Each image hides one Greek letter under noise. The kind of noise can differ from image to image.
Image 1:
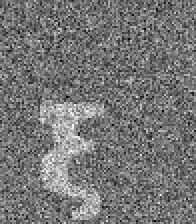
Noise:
independent entries
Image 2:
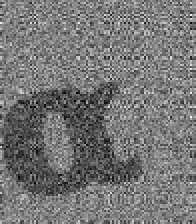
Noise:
low rank plus noise
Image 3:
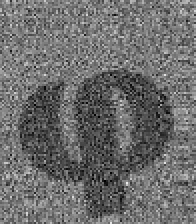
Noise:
low rank plus noise
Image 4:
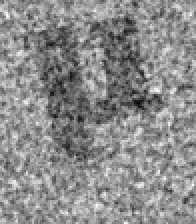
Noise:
blotchy
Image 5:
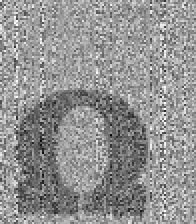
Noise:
columns of uneven size
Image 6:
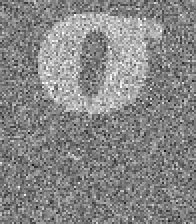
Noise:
independent entries
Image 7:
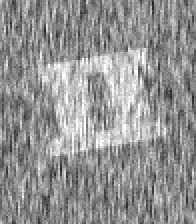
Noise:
streaked along the columns
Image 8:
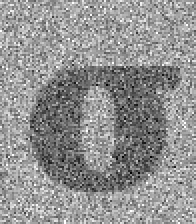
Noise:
independent entries
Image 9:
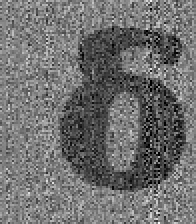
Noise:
columns of uneven size
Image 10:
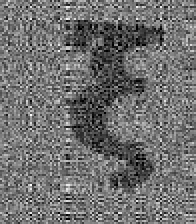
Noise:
low rank plus noise
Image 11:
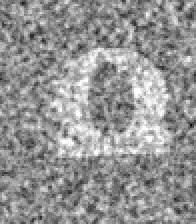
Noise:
blotchy
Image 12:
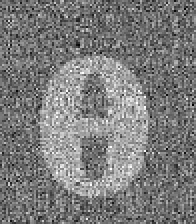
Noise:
low rank plus noise
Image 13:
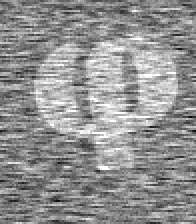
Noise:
streaked along the rows
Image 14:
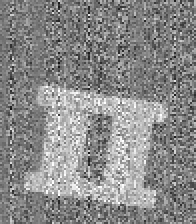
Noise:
columns of uneven size
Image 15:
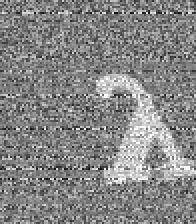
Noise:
rows of uneven size
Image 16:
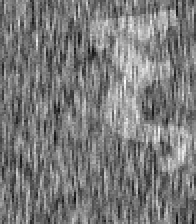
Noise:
streaked along the columns
